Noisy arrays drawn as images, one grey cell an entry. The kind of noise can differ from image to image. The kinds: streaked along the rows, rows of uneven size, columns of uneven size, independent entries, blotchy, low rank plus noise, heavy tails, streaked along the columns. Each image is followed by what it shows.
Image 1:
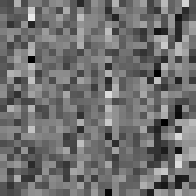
columns of uneven size
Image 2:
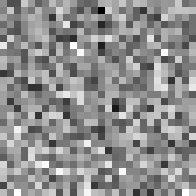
independent entries
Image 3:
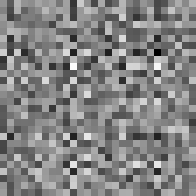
low rank plus noise
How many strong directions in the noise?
one
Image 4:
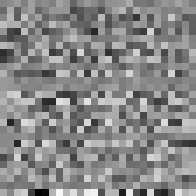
rows of uneven size
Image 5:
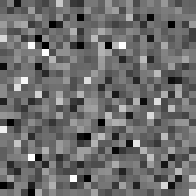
heavy tails
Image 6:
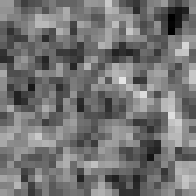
blotchy
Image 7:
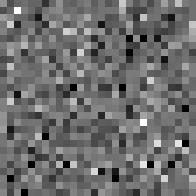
heavy tails
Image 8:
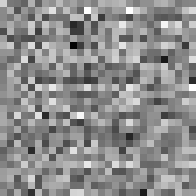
low rank plus noise
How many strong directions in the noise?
two
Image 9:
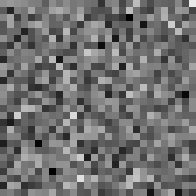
independent entries
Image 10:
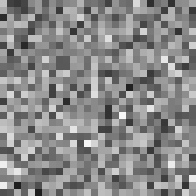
independent entries
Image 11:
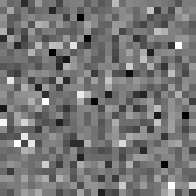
heavy tails
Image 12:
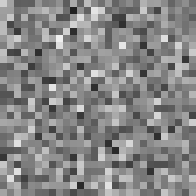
independent entries
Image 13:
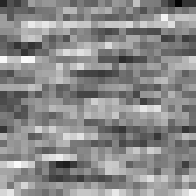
streaked along the rows
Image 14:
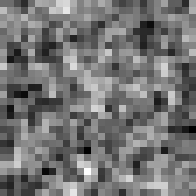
blotchy
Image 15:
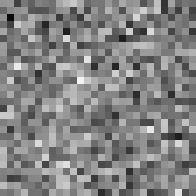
independent entries
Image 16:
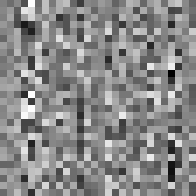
columns of uneven size
